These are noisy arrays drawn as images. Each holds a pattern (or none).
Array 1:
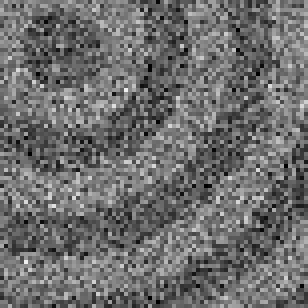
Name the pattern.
rings round one point
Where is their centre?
top left
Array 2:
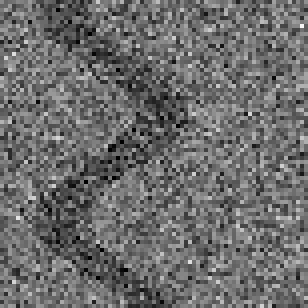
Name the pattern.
a wavy band
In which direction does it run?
top to bottom
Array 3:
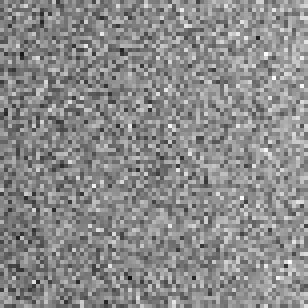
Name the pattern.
a smooth slope
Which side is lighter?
right
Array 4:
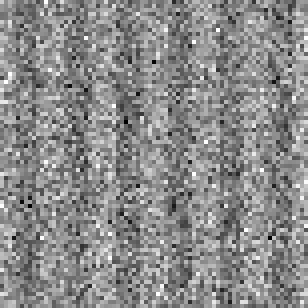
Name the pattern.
vertical stripes
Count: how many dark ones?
6
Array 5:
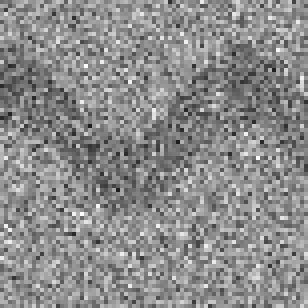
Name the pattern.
a wavy band
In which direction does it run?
left to right
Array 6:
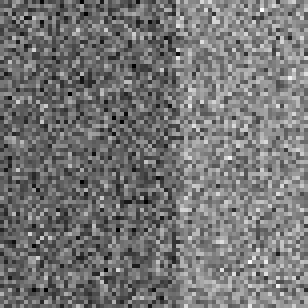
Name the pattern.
a sharp edge
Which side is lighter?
right
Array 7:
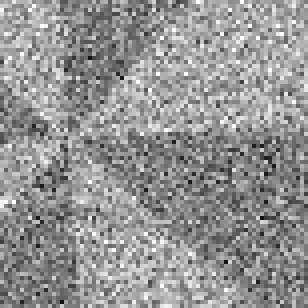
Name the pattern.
spokes from one point
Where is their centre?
middle left
